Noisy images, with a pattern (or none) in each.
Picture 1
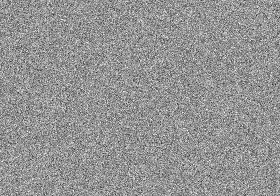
only noise
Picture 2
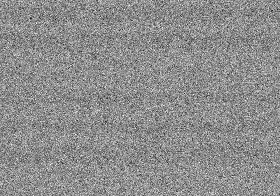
bands of rows
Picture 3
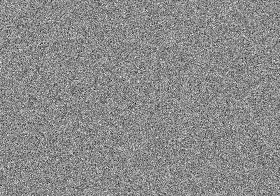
only noise
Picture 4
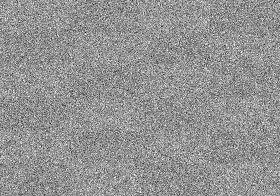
a checkerboard
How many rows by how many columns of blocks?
6 by 4
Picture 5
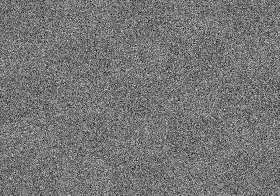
a checkerboard
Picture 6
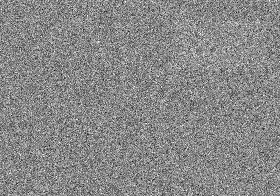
one block
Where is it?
top right
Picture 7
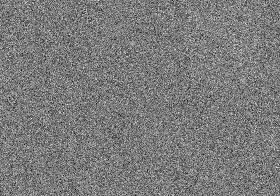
one block
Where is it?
top right
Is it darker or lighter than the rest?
lighter
